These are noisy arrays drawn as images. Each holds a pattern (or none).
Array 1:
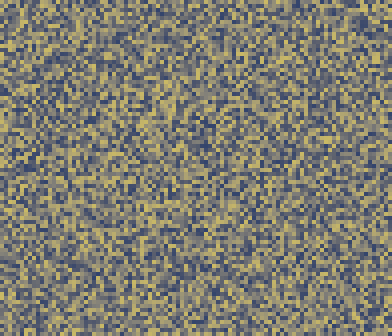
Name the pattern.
only noise
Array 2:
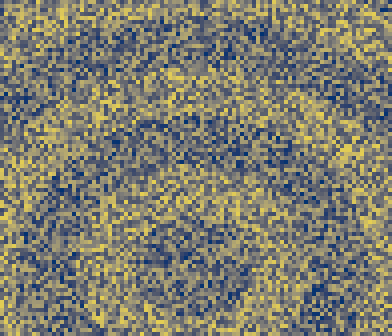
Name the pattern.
rings round one point
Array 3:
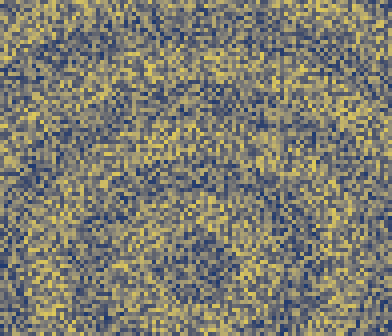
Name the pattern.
rings round one point
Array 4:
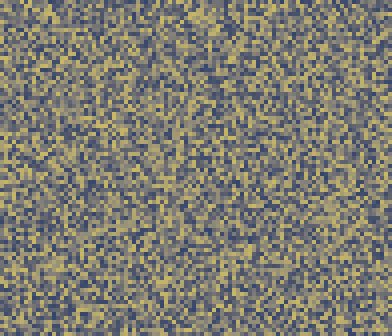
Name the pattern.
only noise
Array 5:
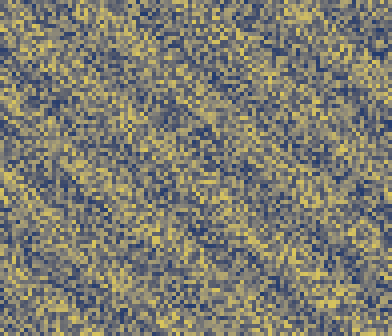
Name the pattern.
diagonal stripes
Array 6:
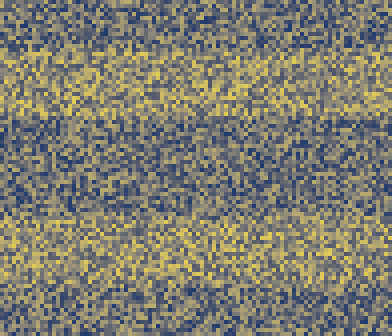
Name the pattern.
horizontal stripes
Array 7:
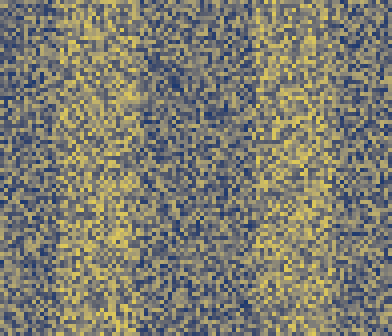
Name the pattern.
vertical stripes
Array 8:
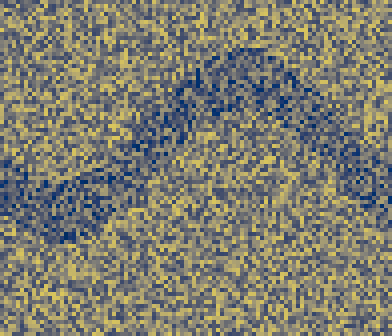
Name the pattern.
a wavy band
